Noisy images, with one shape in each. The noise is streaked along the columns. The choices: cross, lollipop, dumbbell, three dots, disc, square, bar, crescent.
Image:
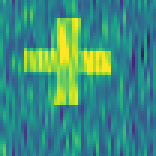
cross
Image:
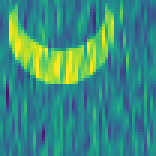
crescent
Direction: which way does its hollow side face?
up
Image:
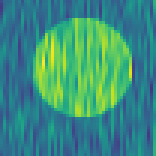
disc
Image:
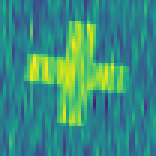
cross
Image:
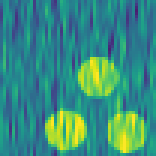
three dots
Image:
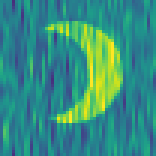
crescent
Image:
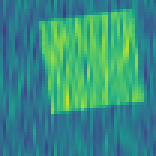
square
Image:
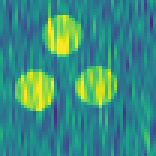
three dots
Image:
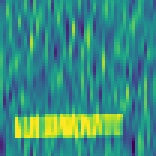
bar
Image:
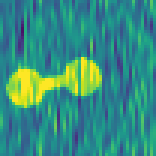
dumbbell
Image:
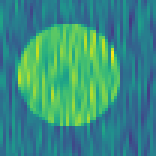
disc
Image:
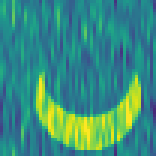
crescent
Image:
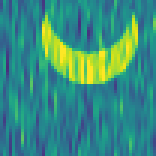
crescent
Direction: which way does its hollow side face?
up
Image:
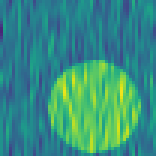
disc
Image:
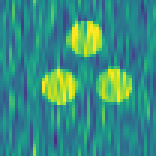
three dots
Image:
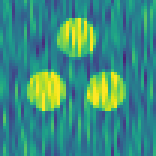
three dots
